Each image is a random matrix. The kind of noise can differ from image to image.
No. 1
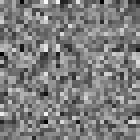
low rank plus noise
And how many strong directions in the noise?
one
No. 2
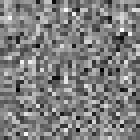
low rank plus noise
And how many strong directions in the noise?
five to eight
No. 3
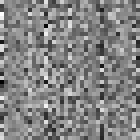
columns of uneven size
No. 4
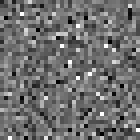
heavy tails
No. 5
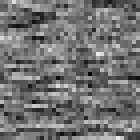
streaked along the rows
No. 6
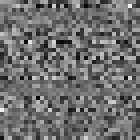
rows of uneven size
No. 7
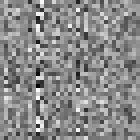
columns of uneven size
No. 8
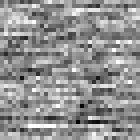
streaked along the rows
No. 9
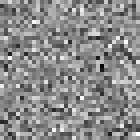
low rank plus noise
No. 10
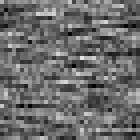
streaked along the rows
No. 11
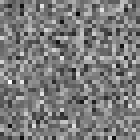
low rank plus noise
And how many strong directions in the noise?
one
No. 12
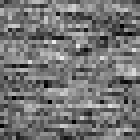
streaked along the rows
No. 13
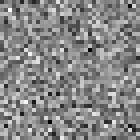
independent entries
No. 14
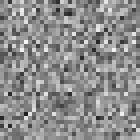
low rank plus noise
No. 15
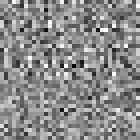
low rank plus noise
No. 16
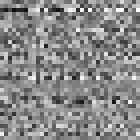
rows of uneven size
